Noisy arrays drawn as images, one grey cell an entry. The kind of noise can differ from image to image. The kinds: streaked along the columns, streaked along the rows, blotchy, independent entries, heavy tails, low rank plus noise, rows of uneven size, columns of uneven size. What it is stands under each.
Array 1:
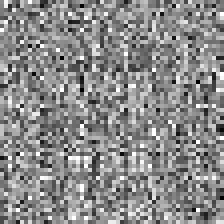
low rank plus noise
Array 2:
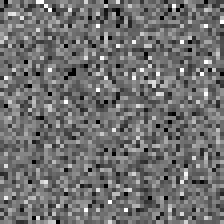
heavy tails
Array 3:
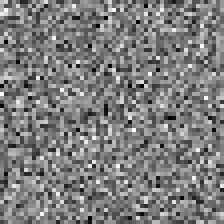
independent entries
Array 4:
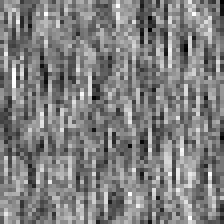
streaked along the columns
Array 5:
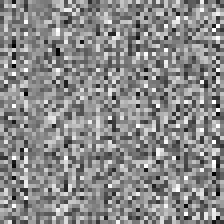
columns of uneven size
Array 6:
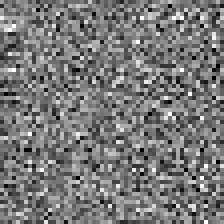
low rank plus noise
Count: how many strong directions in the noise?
five to eight
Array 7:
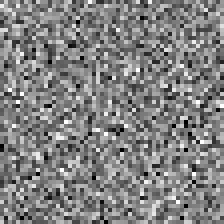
independent entries
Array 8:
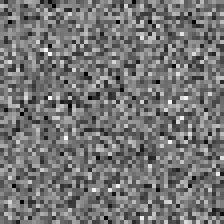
independent entries
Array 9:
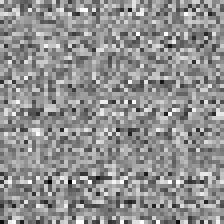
rows of uneven size
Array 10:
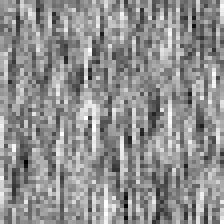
streaked along the columns
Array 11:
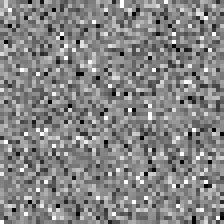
heavy tails
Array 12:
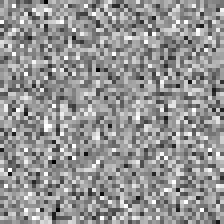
independent entries
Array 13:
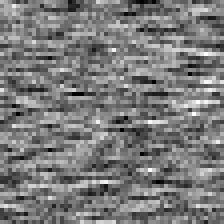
streaked along the rows
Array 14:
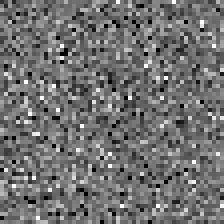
heavy tails
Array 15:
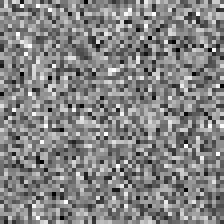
independent entries
